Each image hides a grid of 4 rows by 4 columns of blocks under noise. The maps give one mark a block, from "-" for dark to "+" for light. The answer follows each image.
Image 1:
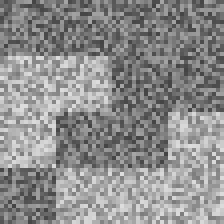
- - - -
+ + - -
+ - - +
- + + +
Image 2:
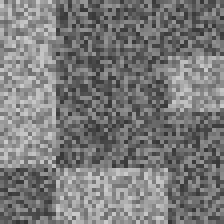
+ - - -
+ - - +
+ - - -
- + + -
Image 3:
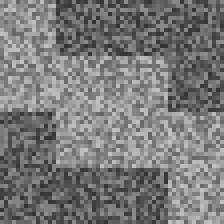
+ - - -
+ + + -
- + + +
- - - +
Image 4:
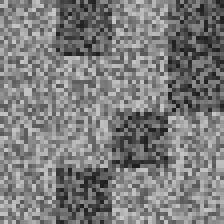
+ - + -
+ + + -
+ + - +
+ - + +
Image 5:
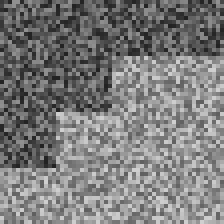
- - - -
- - + +
- + + +
+ + + +
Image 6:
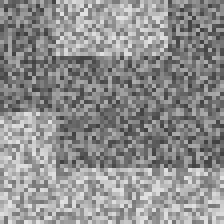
- + + -
- - - -
+ - - -
+ + + +
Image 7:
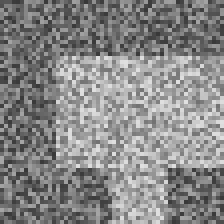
- - - -
- + + +
- + + +
- - + -
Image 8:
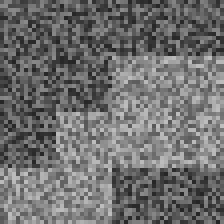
- - - -
- - + +
- + + +
+ + - -
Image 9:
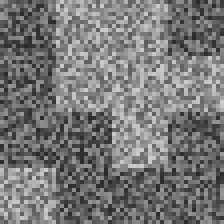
- + + -
- + + +
- - + -
+ - - -
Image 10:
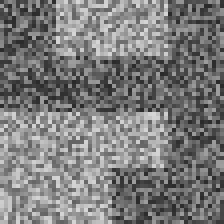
- + + -
- - - -
+ + + -
+ + - -
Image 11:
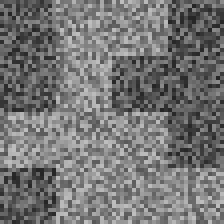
- + + -
- + - -
+ + + -
- + + +
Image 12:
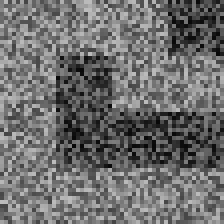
+ + + -
+ - + +
+ - - -
+ + + +
